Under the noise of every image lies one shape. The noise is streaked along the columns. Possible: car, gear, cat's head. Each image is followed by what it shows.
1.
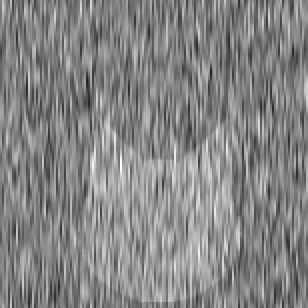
cat's head
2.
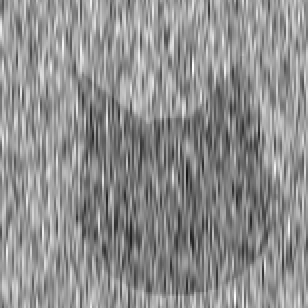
cat's head
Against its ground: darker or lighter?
darker
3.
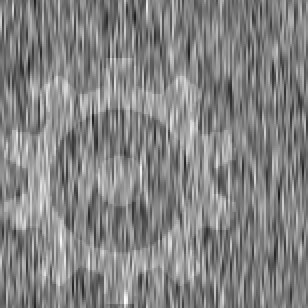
gear
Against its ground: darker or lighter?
lighter
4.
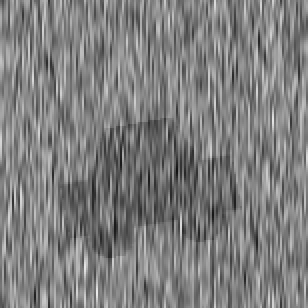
car
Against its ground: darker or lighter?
darker
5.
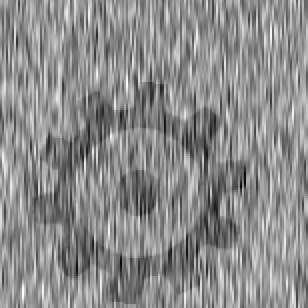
gear
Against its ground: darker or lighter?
darker
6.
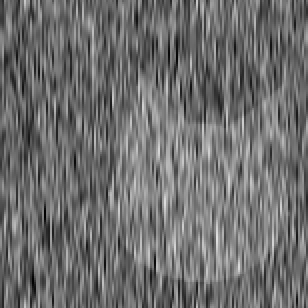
cat's head
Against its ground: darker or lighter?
lighter
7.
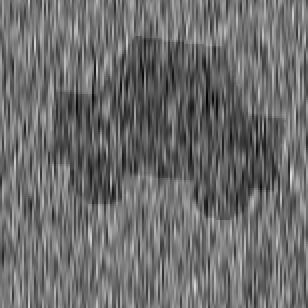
car
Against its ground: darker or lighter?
darker
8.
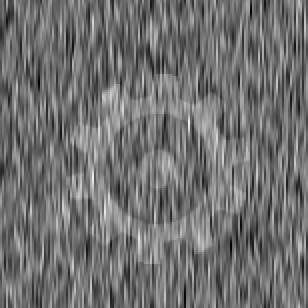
gear
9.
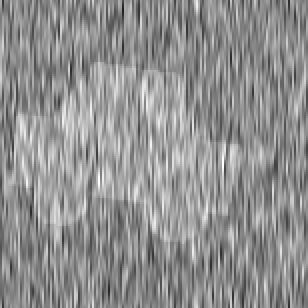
car
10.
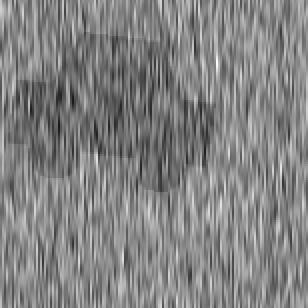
car
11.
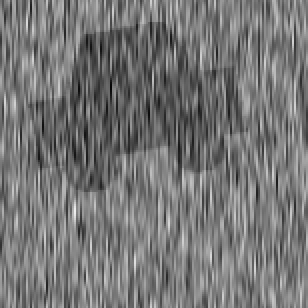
car
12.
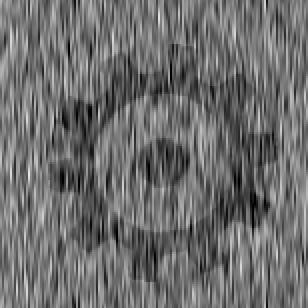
gear
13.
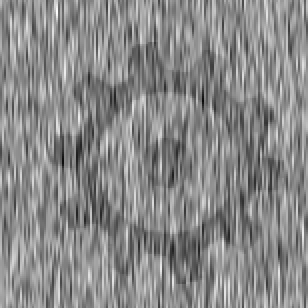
gear
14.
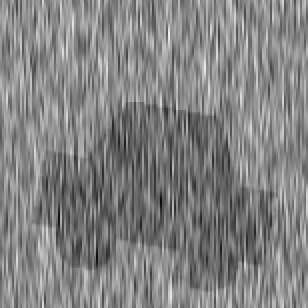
car
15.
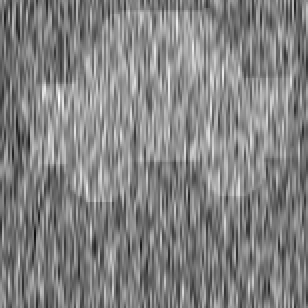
car
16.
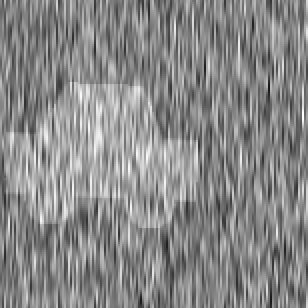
car
